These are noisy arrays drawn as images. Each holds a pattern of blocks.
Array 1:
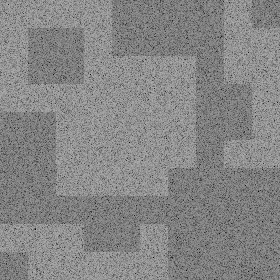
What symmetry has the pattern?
mirrored about the diagonal from the top left
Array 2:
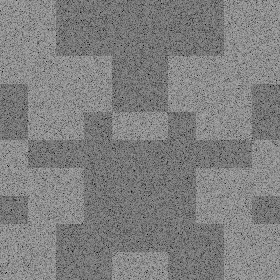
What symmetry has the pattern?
left and right mirror each other
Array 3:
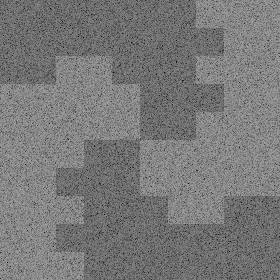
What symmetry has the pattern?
the same after a half turn
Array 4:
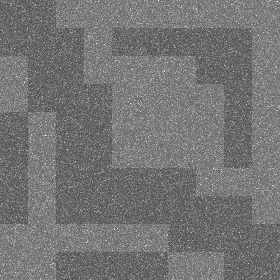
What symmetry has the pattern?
mirrored about the diagonal from the bottom left
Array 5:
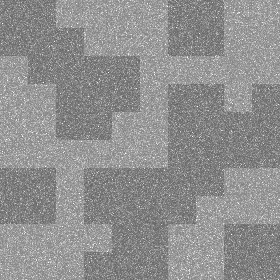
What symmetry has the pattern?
mirrored about the diagonal from the top left
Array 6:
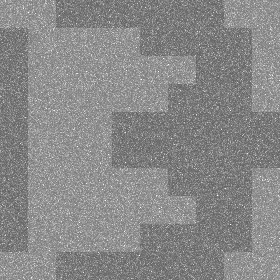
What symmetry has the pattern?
top and bottom mirror each other
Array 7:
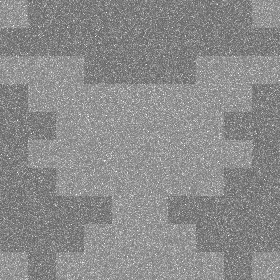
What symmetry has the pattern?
left and right mirror each other
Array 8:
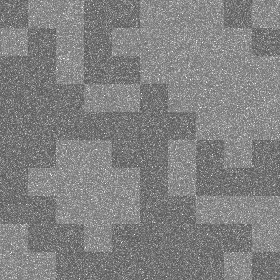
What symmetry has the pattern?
mirrored about the diagonal from the bottom left
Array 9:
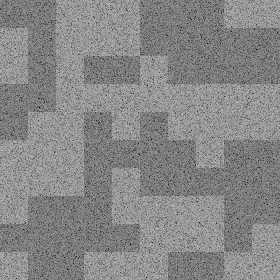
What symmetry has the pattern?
no symmetry
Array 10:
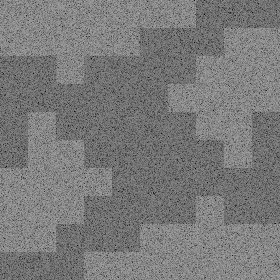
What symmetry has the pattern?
the same after a half turn
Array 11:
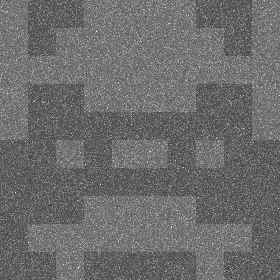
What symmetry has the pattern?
left and right mirror each other
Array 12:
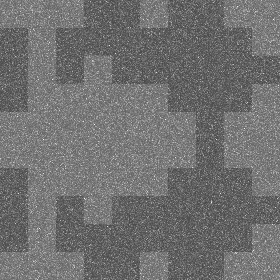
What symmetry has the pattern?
top and bottom mirror each other
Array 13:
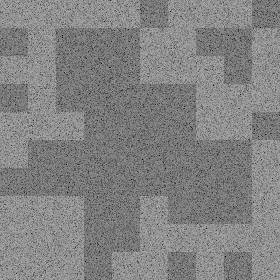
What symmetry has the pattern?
mirrored about the diagonal from the bottom left
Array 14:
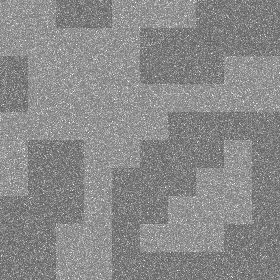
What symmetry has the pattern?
mirrored about the diagonal from the top left
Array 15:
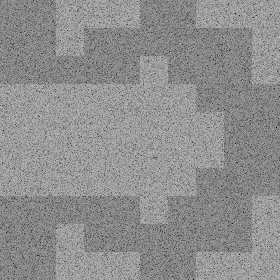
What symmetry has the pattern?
top and bottom mirror each other
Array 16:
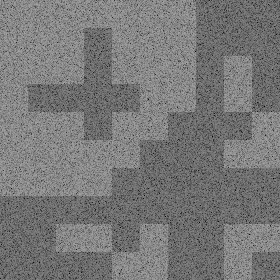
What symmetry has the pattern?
mirrored about the diagonal from the top left
